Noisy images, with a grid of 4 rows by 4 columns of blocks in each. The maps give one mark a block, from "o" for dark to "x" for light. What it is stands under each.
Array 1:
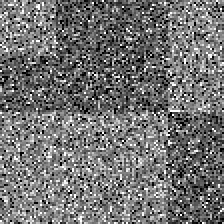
xoox
ooox
xxxo
xxxo
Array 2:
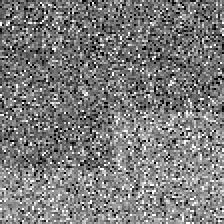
oooo
oooo
ooxx
xxxx
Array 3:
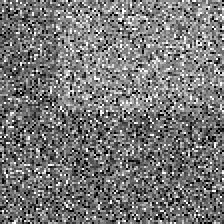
oxxx
oxxx
oooo
oooo
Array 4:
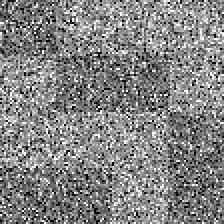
oxxx
xoox
xxxo
ooxo
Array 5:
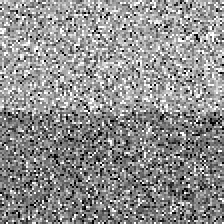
xxxx
xxxx
oooo
oooo
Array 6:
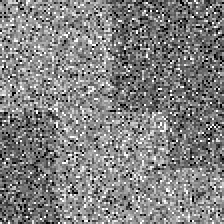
xxoo
xxoo
oxxo
oxxx
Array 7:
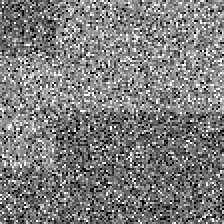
oxxx
xxxx
xooo
oooo
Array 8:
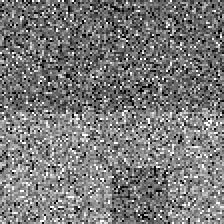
oooo
oooo
xxxx
xxox
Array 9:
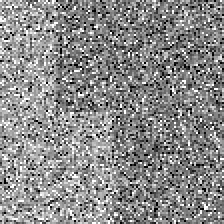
xooo
xooo
xxoo
xxoo
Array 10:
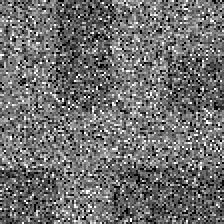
xoxx
xoxo
xxxx
oxoo
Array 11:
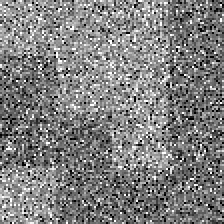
xxxo
oxxo
ooxo
xooo
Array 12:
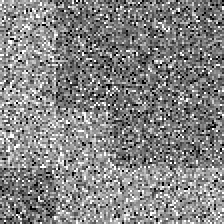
xooo
xooo
xxoo
oxxx
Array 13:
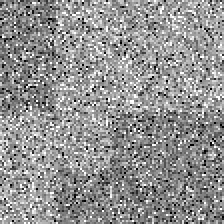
oxxx
oxxx
xxoo
xooo
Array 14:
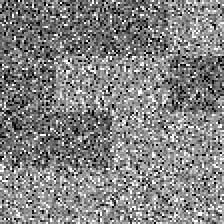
ooox
oxxo
ooxx
xxxx
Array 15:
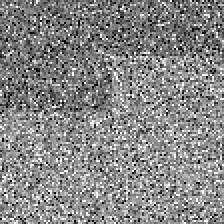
oooo
ooxx
xxxx
xxxx
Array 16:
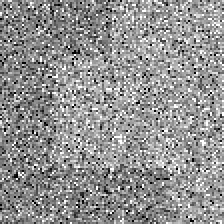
ooxx
oxxx
oxxx
ooox
